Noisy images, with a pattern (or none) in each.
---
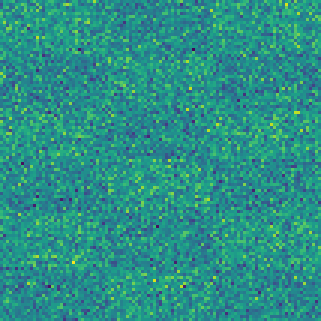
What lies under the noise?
a checkerboard
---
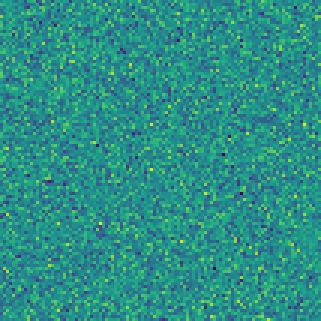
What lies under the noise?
only noise
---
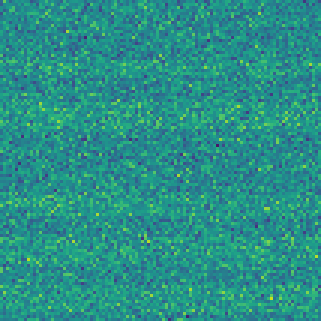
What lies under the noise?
bands of rows
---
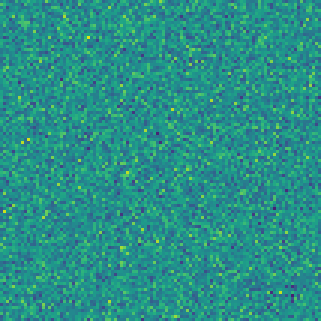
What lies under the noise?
only noise
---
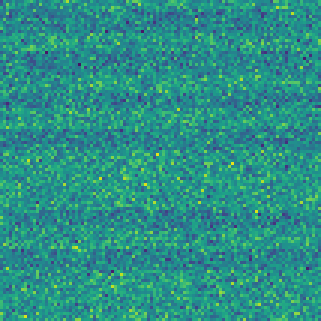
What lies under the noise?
bands of rows
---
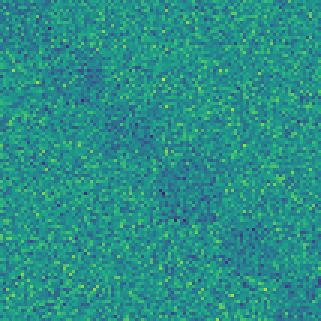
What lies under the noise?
blocks along the diagonal
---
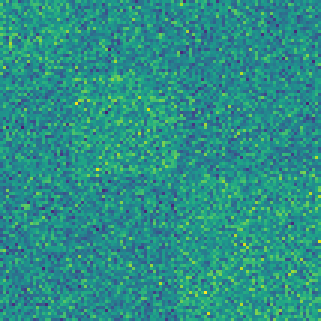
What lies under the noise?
blocks along the diagonal
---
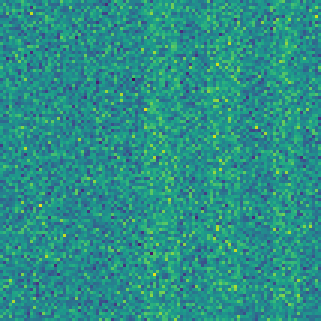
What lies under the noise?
bands of columns
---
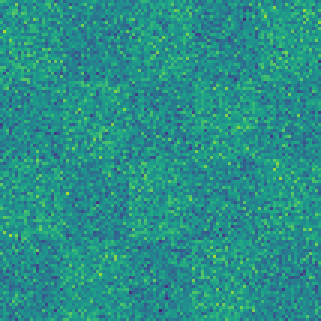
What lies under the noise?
a checkerboard
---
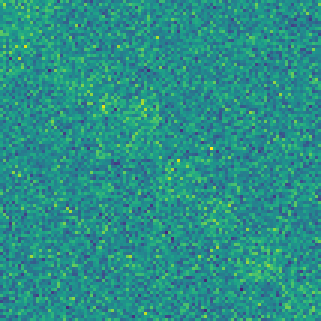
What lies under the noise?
blocks along the diagonal
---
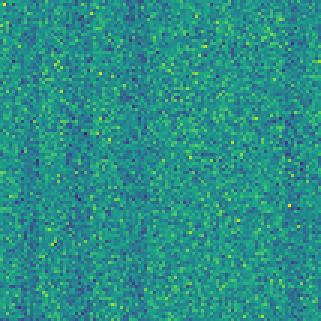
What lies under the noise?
bands of columns
